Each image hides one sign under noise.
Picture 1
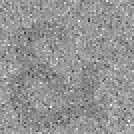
ampersand
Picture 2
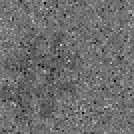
hash sign
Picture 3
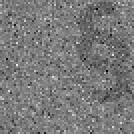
section sign
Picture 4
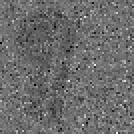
pilcrow
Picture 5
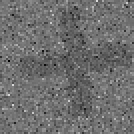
plus sign
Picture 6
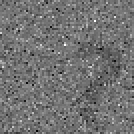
question mark
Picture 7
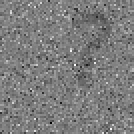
question mark
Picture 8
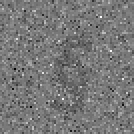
section sign
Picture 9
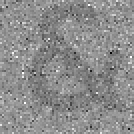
ampersand
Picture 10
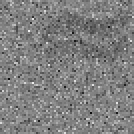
approximately sign
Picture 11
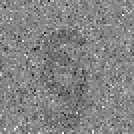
section sign
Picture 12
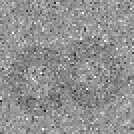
infinity sign
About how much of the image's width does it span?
nearly all
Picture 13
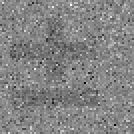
plus-minus sign
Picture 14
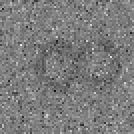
infinity sign
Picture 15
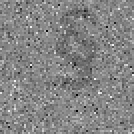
section sign
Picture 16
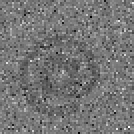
at sign
